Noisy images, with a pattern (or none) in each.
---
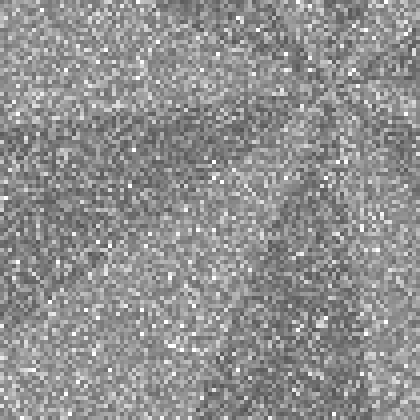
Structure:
spokes from one point
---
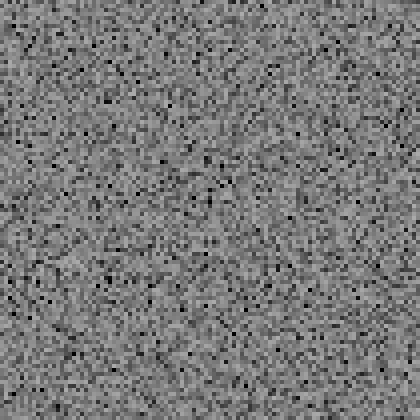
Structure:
only noise
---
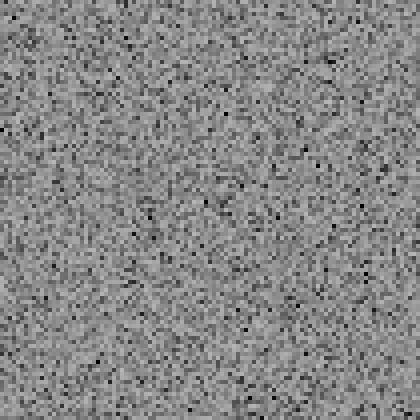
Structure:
only noise
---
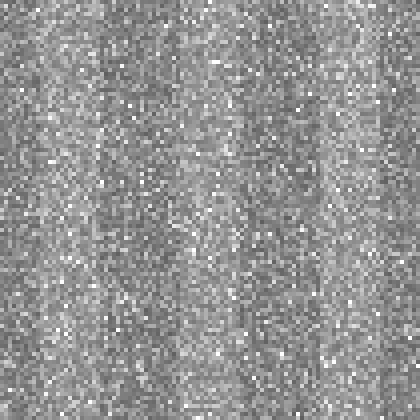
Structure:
vertical stripes
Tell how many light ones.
3
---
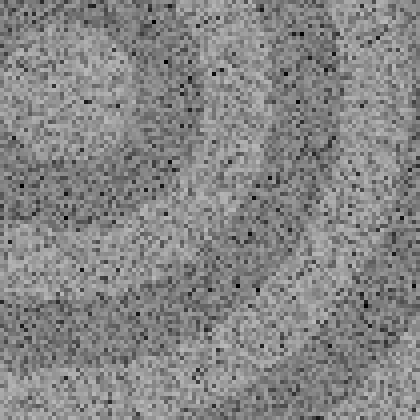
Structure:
rings round one point
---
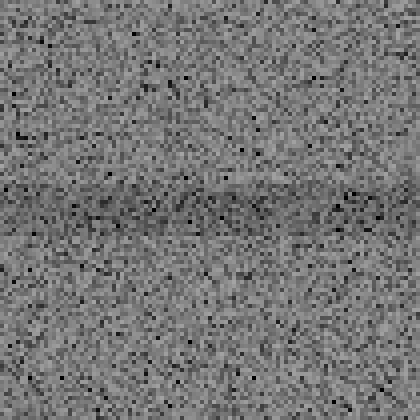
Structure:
one horizontal stripe
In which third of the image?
middle
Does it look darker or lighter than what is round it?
darker
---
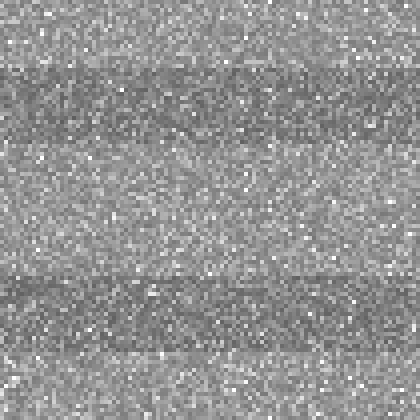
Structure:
horizontal stripes
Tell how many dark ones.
2
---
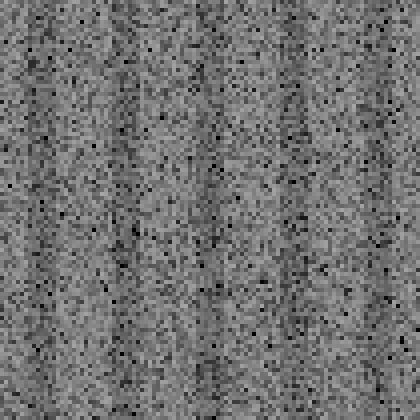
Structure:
vertical stripes
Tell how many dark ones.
5
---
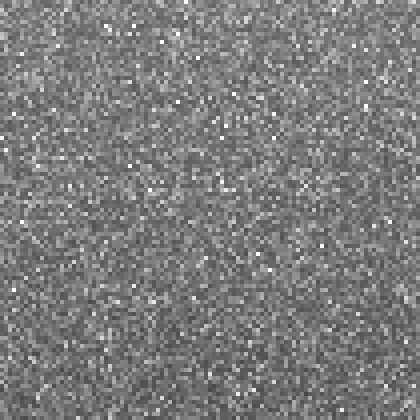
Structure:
a smooth slope
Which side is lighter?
top
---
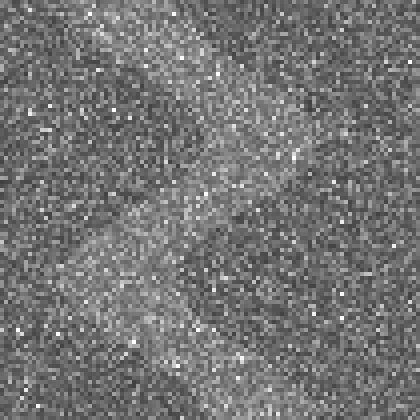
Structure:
a wavy band
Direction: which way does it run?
top to bottom
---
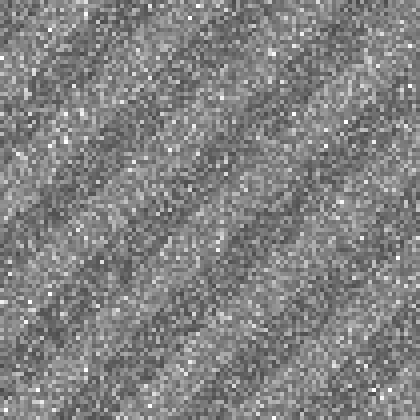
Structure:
diagonal stripes
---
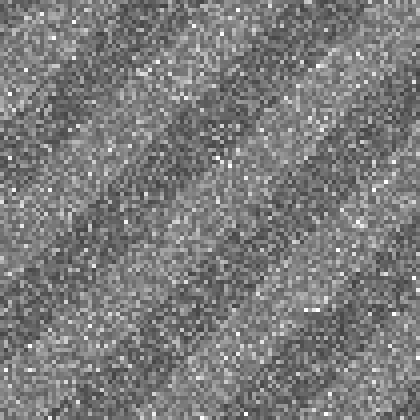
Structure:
diagonal stripes
